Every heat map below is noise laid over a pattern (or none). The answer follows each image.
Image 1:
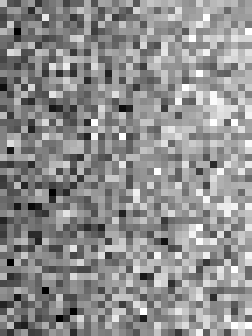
a smooth slope
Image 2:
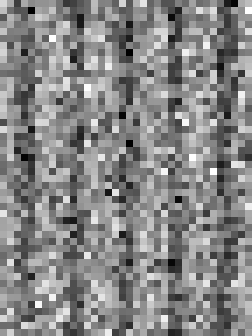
vertical stripes
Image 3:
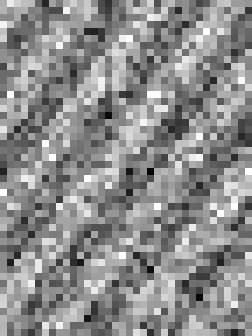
diagonal stripes
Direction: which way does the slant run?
bottom left to top right
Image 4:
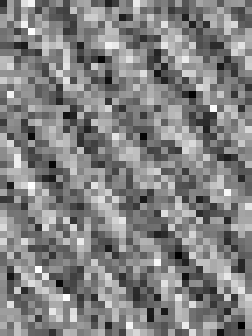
diagonal stripes
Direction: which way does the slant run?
top left to bottom right
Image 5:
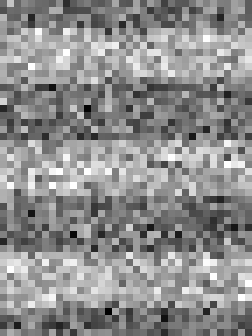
horizontal stripes
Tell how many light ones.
3
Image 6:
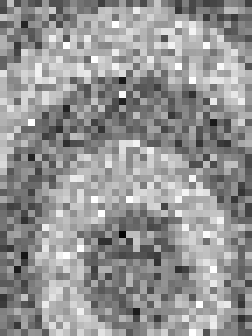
rings round one point
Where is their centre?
bottom middle
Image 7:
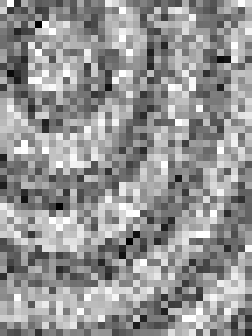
rings round one point
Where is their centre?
top left
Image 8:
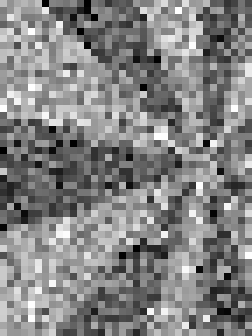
spokes from one point
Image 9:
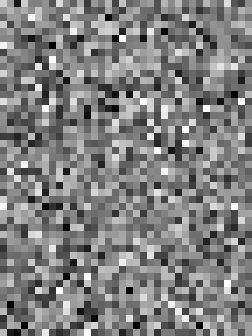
only noise
